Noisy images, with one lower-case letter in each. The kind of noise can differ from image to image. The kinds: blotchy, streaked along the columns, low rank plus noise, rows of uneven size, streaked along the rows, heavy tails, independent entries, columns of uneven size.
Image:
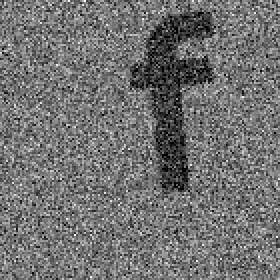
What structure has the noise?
independent entries
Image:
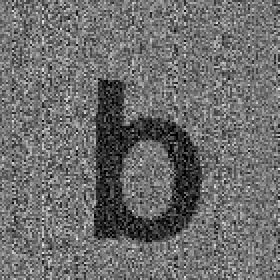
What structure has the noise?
columns of uneven size
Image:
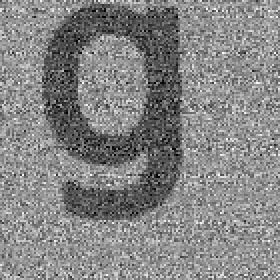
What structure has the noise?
rows of uneven size
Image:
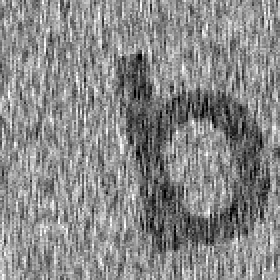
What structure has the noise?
streaked along the columns
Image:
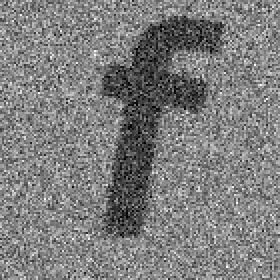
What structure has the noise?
independent entries
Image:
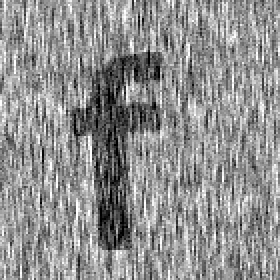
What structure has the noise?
streaked along the columns
